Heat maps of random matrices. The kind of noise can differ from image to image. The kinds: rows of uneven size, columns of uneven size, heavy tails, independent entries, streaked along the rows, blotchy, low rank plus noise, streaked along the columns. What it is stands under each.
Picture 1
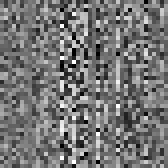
columns of uneven size
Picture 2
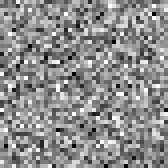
independent entries
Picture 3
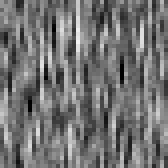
streaked along the columns
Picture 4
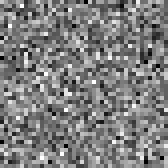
independent entries
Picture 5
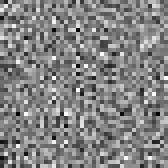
low rank plus noise
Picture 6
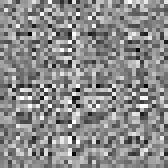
low rank plus noise
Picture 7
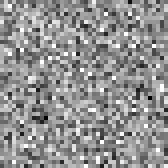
independent entries
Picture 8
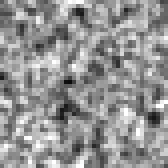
blotchy
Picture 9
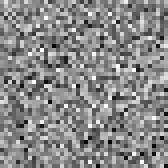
independent entries
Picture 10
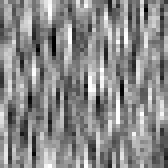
streaked along the columns
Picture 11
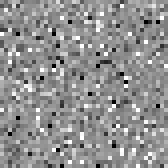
heavy tails
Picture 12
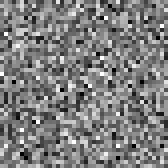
independent entries
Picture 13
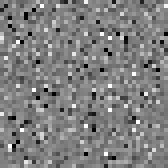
heavy tails
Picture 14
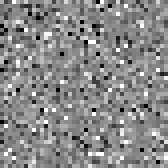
heavy tails
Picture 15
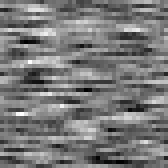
streaked along the rows
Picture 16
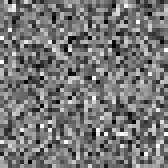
independent entries
